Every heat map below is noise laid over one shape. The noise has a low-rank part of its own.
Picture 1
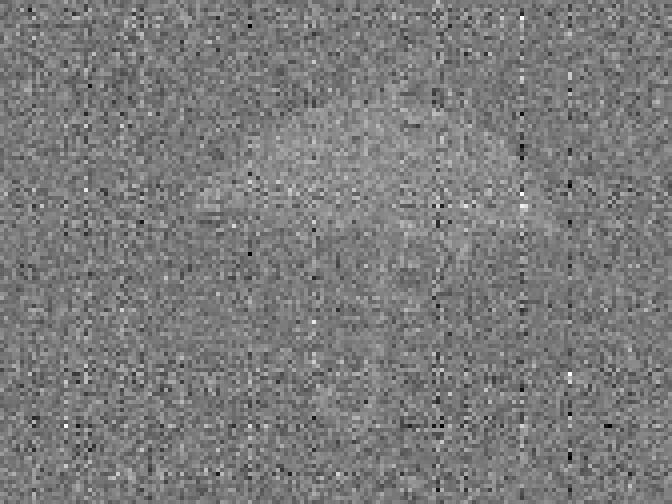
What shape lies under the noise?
umbrella
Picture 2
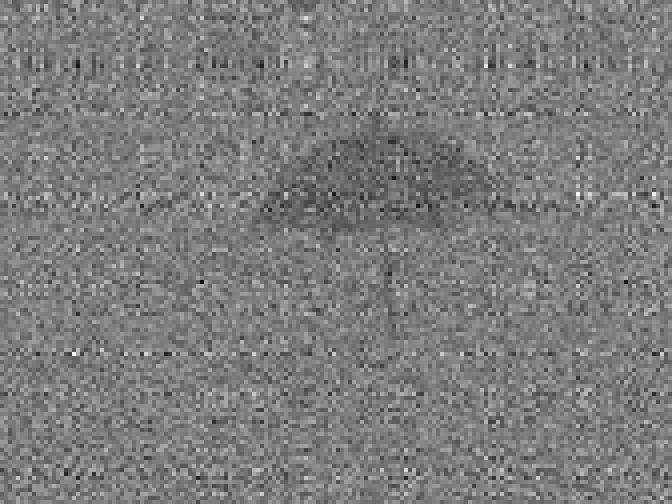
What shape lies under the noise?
umbrella
